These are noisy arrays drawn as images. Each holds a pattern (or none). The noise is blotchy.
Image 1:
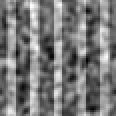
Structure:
vertical stripes
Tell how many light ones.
5
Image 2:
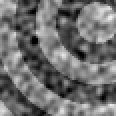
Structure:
rings round one point
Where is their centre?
top right
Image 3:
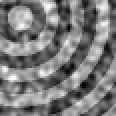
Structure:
rings round one point
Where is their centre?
top left
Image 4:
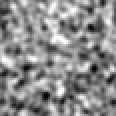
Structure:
only noise
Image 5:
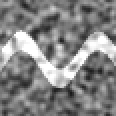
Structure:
a wavy band
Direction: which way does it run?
left to right
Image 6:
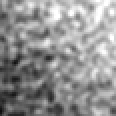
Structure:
a smooth slope
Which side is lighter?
top right
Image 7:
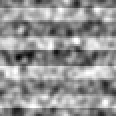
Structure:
horizontal stripes
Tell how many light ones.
4
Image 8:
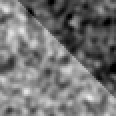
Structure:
a sharp edge
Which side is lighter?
bottom left
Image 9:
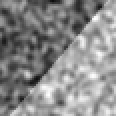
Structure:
a sharp edge
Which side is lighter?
bottom right
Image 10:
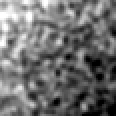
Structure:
a smooth slope
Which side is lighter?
top left
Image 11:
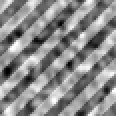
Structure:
diagonal stripes
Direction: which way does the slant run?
bottom left to top right
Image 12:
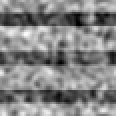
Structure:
horizontal stripes
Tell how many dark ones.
3
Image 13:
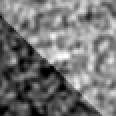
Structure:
a sharp edge
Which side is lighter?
top right
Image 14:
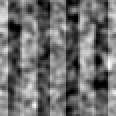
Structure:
vertical stripes
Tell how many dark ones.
4
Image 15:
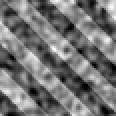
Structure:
diagonal stripes
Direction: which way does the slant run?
top left to bottom right
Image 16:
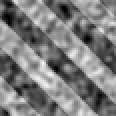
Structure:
diagonal stripes
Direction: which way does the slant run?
top left to bottom right
